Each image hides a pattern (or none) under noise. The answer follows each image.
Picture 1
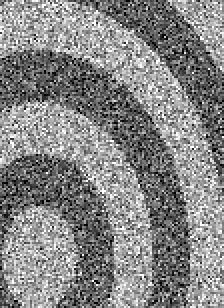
rings round one point
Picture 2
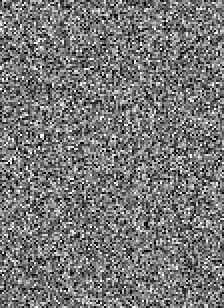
only noise
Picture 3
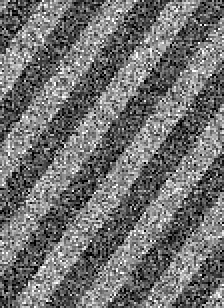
diagonal stripes
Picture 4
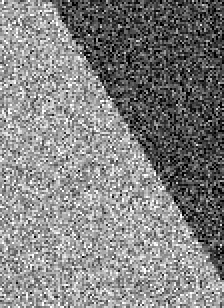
a sharp edge
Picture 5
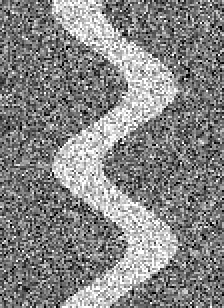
a wavy band
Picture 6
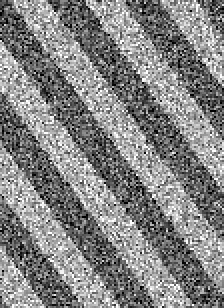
diagonal stripes
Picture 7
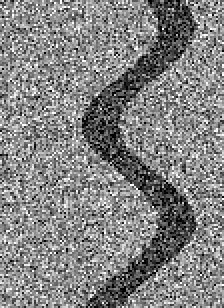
a wavy band
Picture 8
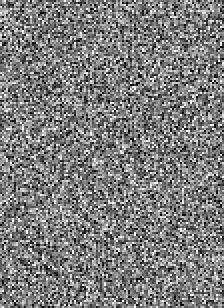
only noise
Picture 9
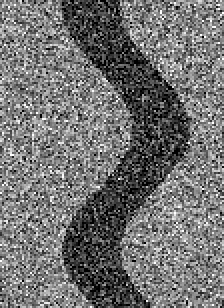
a wavy band
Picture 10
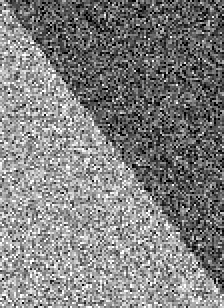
a sharp edge
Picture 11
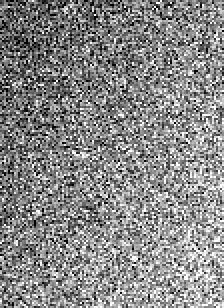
a smooth slope
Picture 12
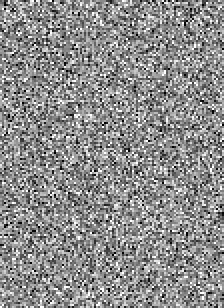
only noise
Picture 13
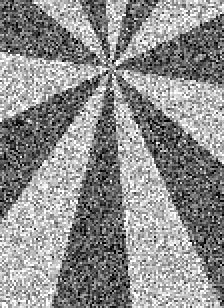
spokes from one point
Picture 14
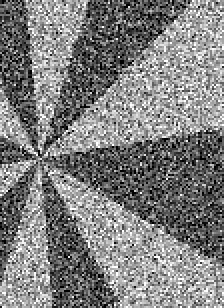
spokes from one point
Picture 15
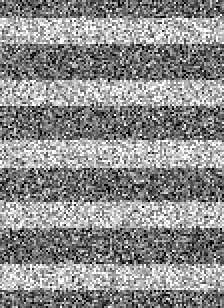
horizontal stripes
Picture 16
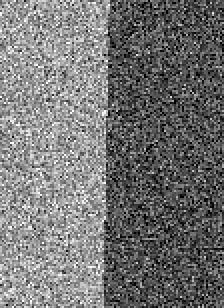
a sharp edge
